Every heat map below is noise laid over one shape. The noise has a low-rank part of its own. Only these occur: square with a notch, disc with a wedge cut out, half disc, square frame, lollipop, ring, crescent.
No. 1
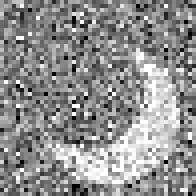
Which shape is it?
crescent
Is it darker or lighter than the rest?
lighter
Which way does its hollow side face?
up and left
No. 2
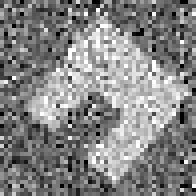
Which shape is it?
square with a notch
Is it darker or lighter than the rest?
lighter
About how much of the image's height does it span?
nearly all
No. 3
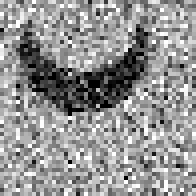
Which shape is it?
crescent
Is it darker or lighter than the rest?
darker
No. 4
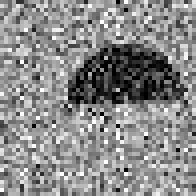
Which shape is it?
half disc
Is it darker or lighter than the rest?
darker
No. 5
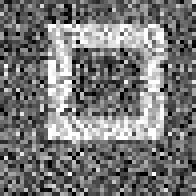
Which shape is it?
square frame
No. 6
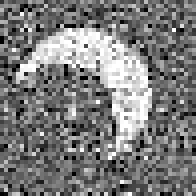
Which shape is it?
crescent
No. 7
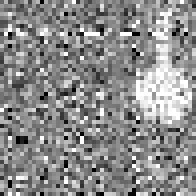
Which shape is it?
lollipop
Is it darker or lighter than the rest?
lighter
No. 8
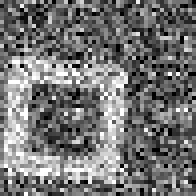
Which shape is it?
square frame
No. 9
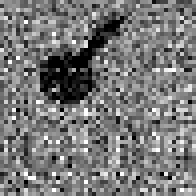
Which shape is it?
lollipop
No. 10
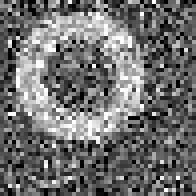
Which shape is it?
ring
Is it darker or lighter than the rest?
lighter
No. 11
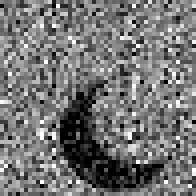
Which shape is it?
crescent
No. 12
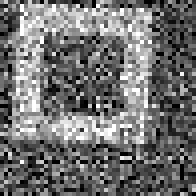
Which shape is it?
square frame
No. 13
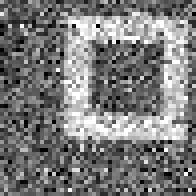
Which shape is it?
square frame
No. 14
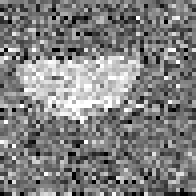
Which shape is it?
half disc
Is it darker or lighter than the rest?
lighter
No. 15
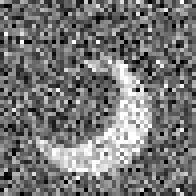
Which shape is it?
crescent
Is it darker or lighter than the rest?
lighter
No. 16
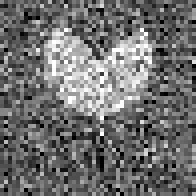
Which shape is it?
disc with a wedge cut out
